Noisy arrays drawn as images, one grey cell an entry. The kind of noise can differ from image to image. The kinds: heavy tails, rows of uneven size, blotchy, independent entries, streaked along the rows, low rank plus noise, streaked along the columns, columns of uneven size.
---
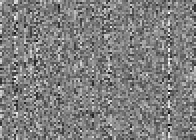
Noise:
columns of uneven size
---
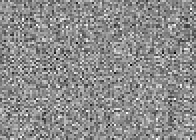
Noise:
low rank plus noise
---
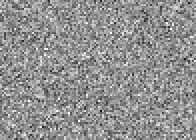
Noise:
independent entries
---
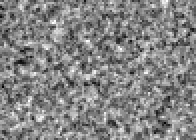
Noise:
blotchy
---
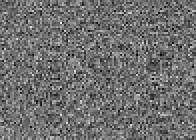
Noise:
low rank plus noise
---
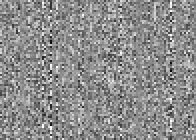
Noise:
columns of uneven size
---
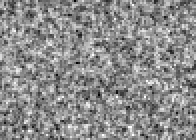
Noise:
blotchy
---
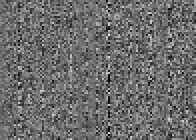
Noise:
columns of uneven size
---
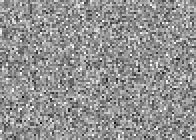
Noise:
independent entries
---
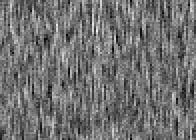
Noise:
streaked along the columns
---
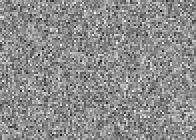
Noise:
independent entries
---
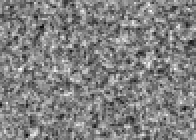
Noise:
blotchy
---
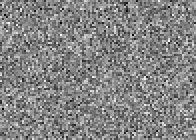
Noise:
independent entries
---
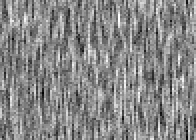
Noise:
streaked along the columns
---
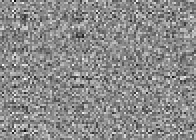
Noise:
low rank plus noise
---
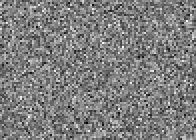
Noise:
independent entries
